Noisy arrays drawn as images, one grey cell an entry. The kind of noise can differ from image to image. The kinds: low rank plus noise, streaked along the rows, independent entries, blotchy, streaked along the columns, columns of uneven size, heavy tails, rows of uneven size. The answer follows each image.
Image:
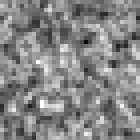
blotchy
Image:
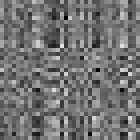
low rank plus noise
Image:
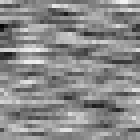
streaked along the rows
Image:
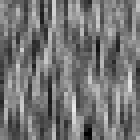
streaked along the columns
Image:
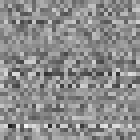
rows of uneven size
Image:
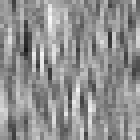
streaked along the columns
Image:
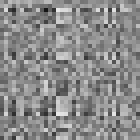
low rank plus noise
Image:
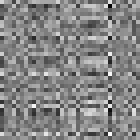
low rank plus noise
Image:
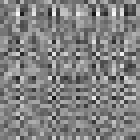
low rank plus noise
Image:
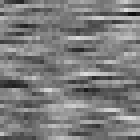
streaked along the rows
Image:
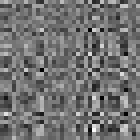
low rank plus noise
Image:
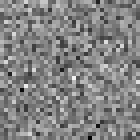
independent entries
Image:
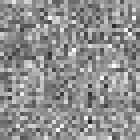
low rank plus noise
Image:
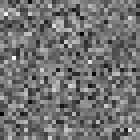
independent entries
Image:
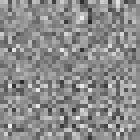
low rank plus noise
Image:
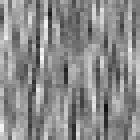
streaked along the columns
